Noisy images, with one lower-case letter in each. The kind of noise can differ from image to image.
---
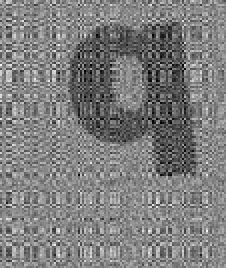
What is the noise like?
low rank plus noise
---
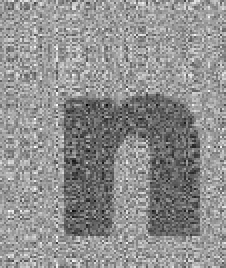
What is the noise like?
low rank plus noise
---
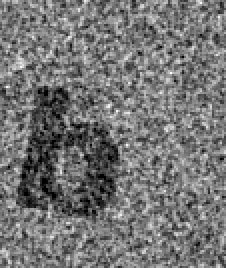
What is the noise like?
blotchy
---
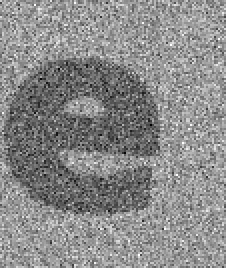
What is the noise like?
independent entries
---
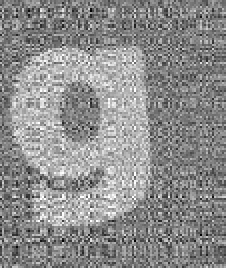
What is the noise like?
low rank plus noise
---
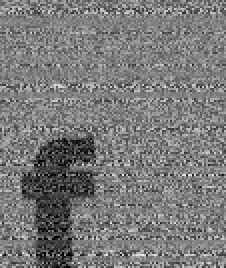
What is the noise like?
rows of uneven size
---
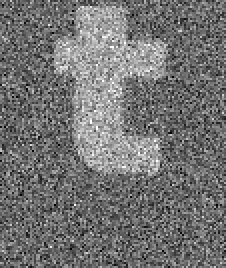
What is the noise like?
independent entries
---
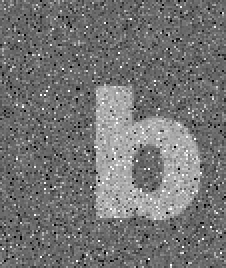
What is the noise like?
heavy tails
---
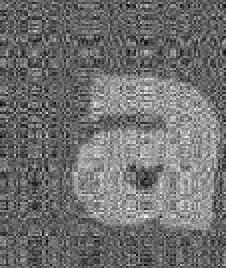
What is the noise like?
low rank plus noise
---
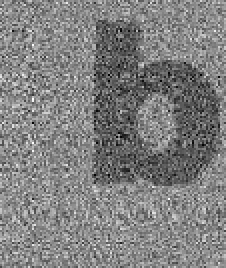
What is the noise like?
low rank plus noise
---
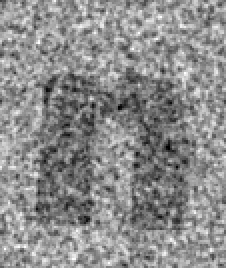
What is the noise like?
blotchy
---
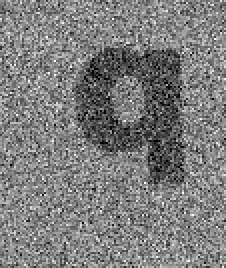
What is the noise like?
independent entries
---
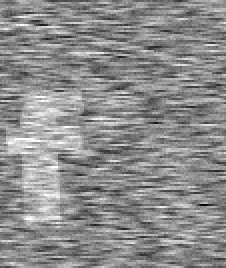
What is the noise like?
streaked along the rows
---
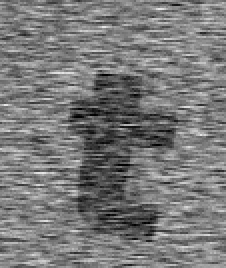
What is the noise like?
streaked along the rows
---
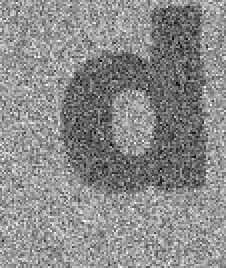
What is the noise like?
independent entries
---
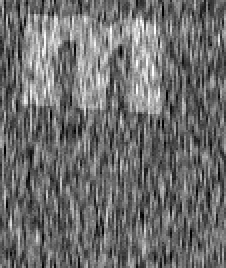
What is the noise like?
streaked along the columns
